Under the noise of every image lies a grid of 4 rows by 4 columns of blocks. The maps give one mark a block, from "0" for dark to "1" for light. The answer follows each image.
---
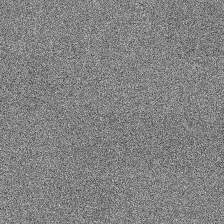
1 1 1 0
0 1 1 1
1 0 0 0
1 0 1 1
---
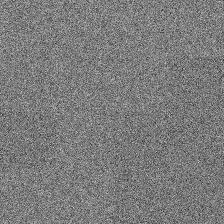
1 1 1 1
1 1 1 0
0 1 0 0
1 1 0 0
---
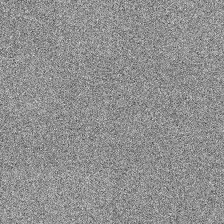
0 1 0 1
1 0 0 0
0 0 0 0
1 1 0 0
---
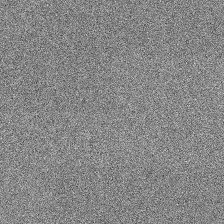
0 0 0 0
0 0 1 1
1 1 1 1
1 0 0 0
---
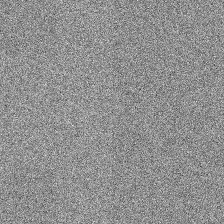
0 1 0 0
1 1 0 0
1 1 0 0
0 1 0 0
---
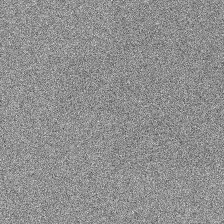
1 1 0 0
1 0 0 0
1 1 0 0
1 1 1 1
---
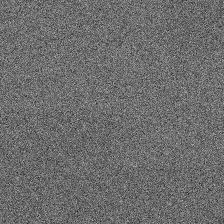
1 1 1 0
1 1 1 1
0 0 1 1
0 0 0 0
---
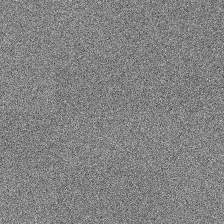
1 1 0 0
1 0 0 0
0 1 1 1
1 0 0 1
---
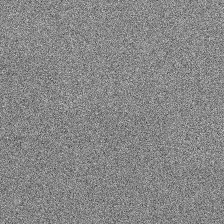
1 1 1 1
0 1 1 1
0 0 0 1
0 0 0 0
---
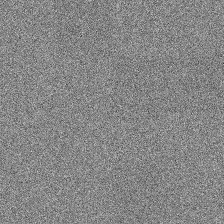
1 0 1 1
1 1 0 0
1 1 1 1
1 1 0 1
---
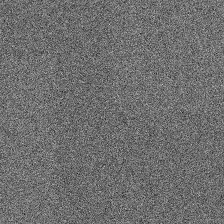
0 0 1 1
1 0 1 1
1 0 0 0
1 0 0 0
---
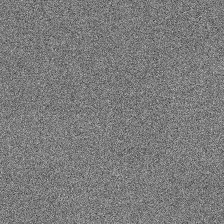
0 0 0 0
0 0 0 1
1 1 0 1
0 1 1 0
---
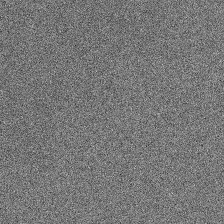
0 0 0 1
0 0 1 1
0 1 1 1
1 1 1 1
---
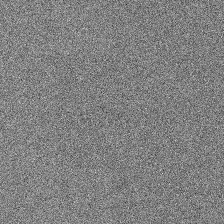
1 1 0 0
1 0 0 0
1 0 0 0
1 1 0 0
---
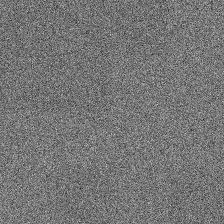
0 0 0 1
0 0 1 1
1 1 1 1
1 0 1 0
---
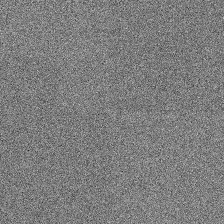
1 1 0 0
0 1 0 0
0 0 1 1
0 0 1 1
